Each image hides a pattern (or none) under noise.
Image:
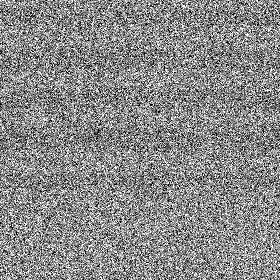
bands of rows
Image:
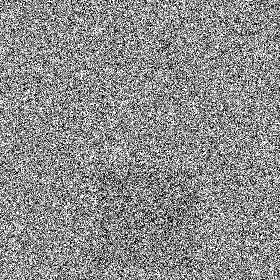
one block
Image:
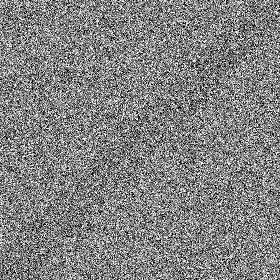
a diagonal band
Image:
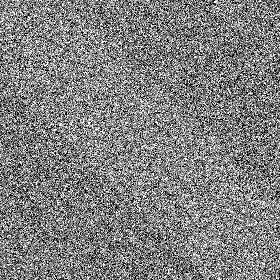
a diagonal band
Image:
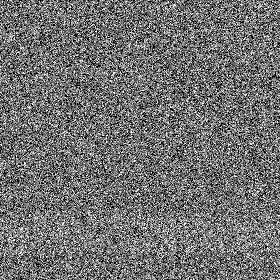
one band of rows
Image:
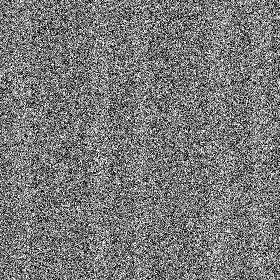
bands of columns
